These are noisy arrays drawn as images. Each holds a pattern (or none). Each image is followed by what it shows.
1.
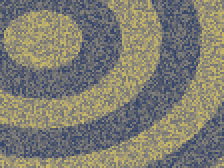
rings round one point
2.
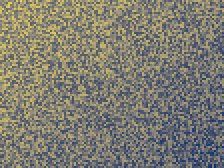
a smooth slope
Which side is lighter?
top left
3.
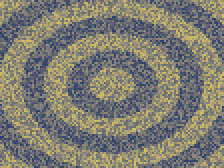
rings round one point
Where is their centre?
centre
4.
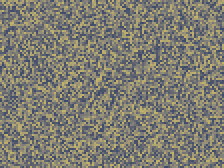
only noise
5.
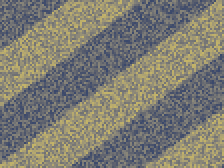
diagonal stripes
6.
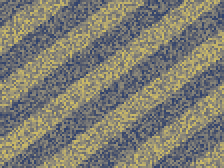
diagonal stripes
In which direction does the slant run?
bottom left to top right
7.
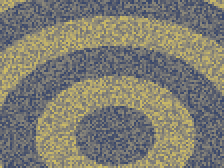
rings round one point
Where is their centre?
bottom middle
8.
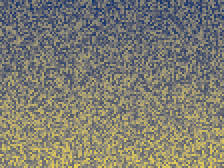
a smooth slope
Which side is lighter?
bottom
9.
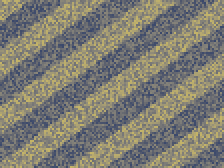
diagonal stripes
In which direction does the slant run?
bottom left to top right
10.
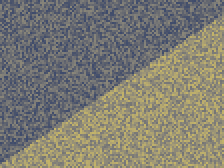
a sharp edge
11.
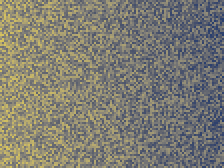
a smooth slope
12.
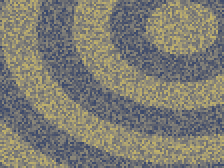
rings round one point
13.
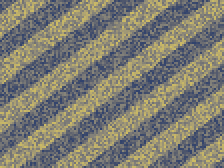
diagonal stripes
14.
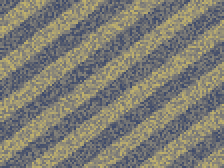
diagonal stripes
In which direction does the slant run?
bottom left to top right
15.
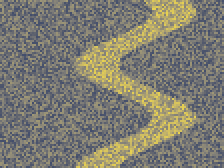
a wavy band
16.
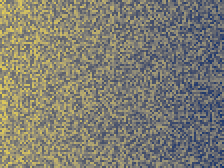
a smooth slope
